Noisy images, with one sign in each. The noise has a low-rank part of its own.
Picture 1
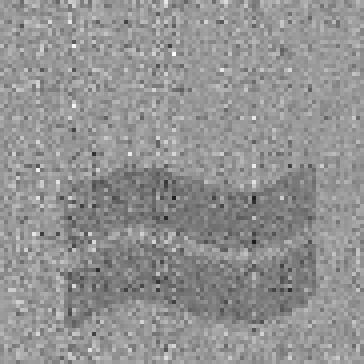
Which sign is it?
approximately sign
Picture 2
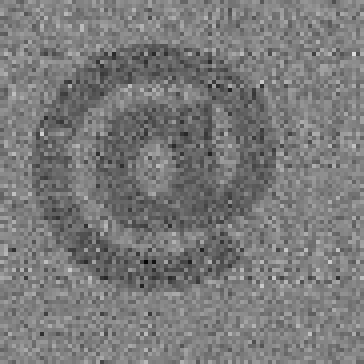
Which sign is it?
at sign
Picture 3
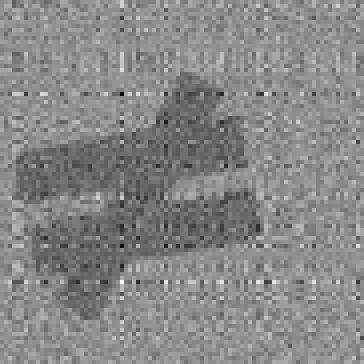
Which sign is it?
not-equal sign
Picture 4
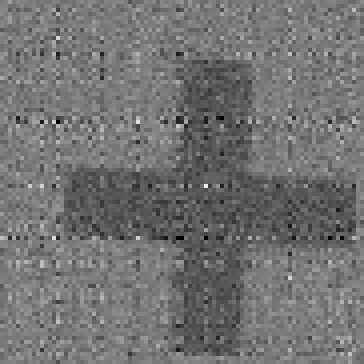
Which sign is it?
plus sign
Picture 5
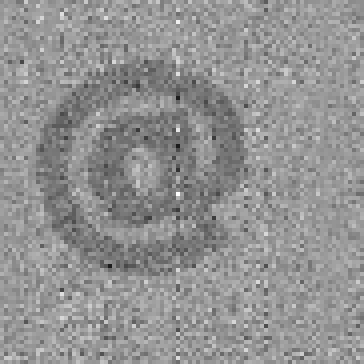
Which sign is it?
at sign
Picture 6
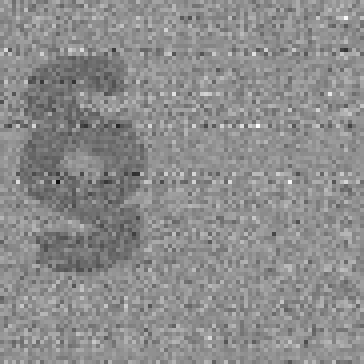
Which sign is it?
section sign
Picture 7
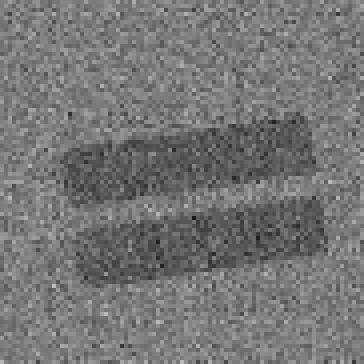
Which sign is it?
equals sign
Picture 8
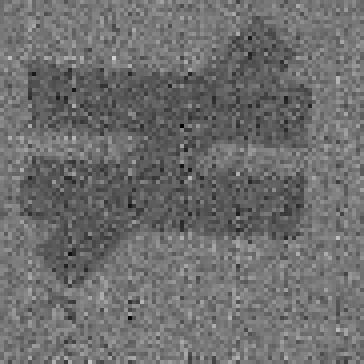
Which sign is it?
not-equal sign
